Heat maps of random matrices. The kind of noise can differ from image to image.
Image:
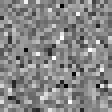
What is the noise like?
heavy tails
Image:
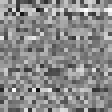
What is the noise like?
rows of uneven size
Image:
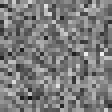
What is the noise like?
independent entries
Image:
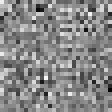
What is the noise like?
low rank plus noise
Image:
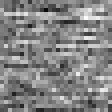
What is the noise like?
streaked along the rows
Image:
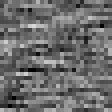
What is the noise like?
streaked along the rows
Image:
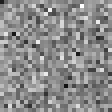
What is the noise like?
independent entries
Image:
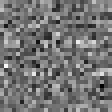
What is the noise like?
low rank plus noise
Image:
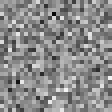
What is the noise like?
independent entries
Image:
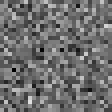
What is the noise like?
independent entries
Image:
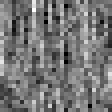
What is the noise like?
streaked along the columns
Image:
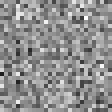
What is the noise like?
low rank plus noise
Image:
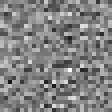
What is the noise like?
low rank plus noise
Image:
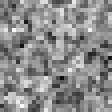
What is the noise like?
blotchy
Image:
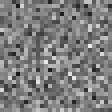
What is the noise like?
independent entries
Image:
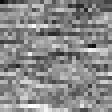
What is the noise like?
streaked along the rows
